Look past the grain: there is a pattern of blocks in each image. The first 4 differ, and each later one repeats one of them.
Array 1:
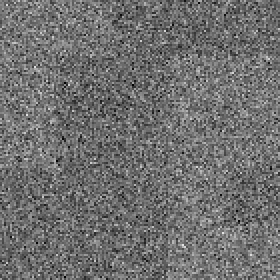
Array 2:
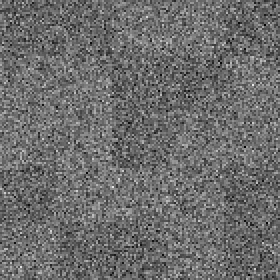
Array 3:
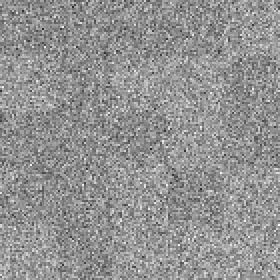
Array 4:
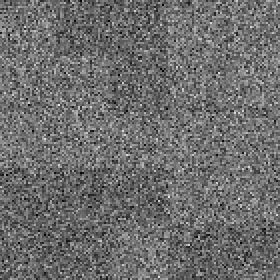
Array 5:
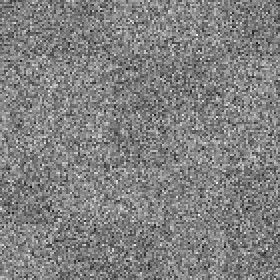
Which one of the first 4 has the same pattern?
2
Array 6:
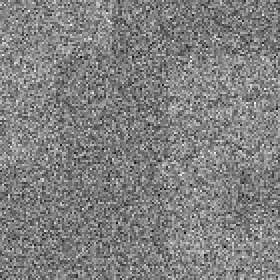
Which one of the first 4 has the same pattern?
1
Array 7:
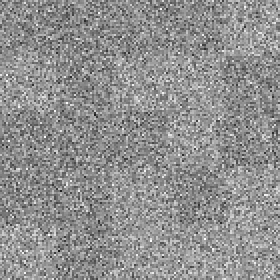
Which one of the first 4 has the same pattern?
3
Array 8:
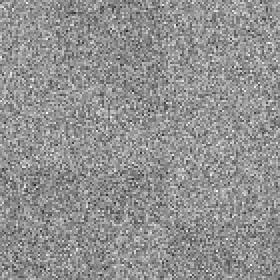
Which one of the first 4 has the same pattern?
4
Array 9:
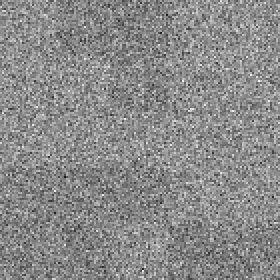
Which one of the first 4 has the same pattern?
4
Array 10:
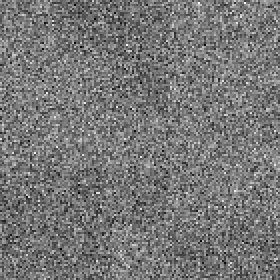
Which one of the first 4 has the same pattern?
4
